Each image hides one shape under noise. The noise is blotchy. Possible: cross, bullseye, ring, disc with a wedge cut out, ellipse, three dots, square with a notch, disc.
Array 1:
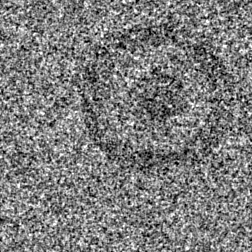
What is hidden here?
dark bullseye
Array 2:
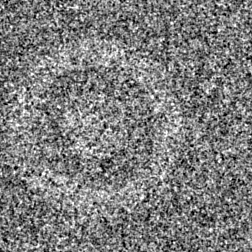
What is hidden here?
light bullseye
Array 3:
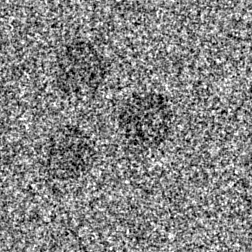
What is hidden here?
dark three dots
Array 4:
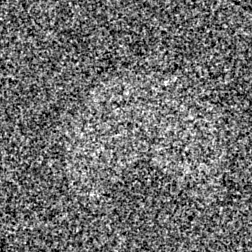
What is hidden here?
light disc with a wedge cut out
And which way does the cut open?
down
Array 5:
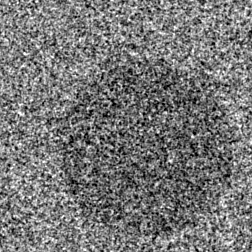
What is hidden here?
dark disc
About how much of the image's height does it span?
two thirds
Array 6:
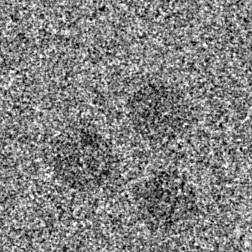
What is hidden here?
dark three dots
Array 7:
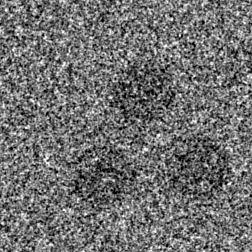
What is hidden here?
dark three dots
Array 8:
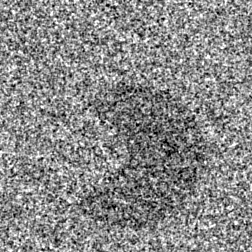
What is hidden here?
dark disc with a wedge cut out
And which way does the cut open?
left
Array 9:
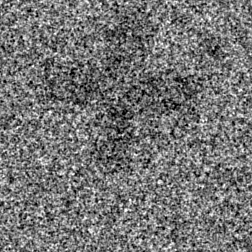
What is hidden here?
dark cross
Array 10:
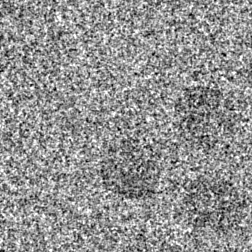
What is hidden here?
dark three dots
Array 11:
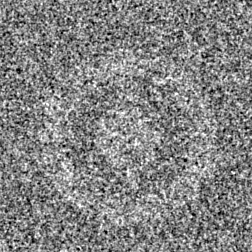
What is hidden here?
light bullseye
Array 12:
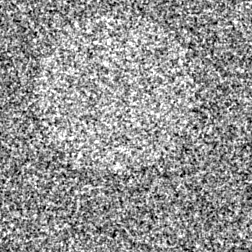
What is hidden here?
light disc
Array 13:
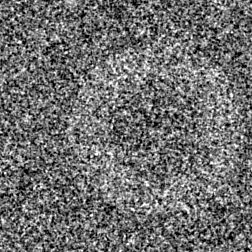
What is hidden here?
light ring
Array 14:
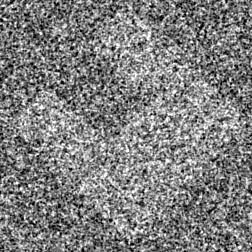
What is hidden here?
light square with a notch
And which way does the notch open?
up and left
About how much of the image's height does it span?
nearly all
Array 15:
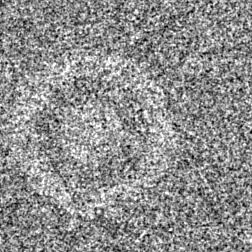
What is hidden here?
light bullseye
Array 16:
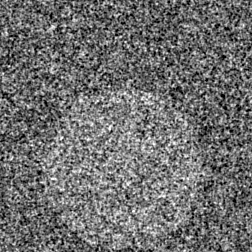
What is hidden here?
light disc
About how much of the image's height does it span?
two thirds
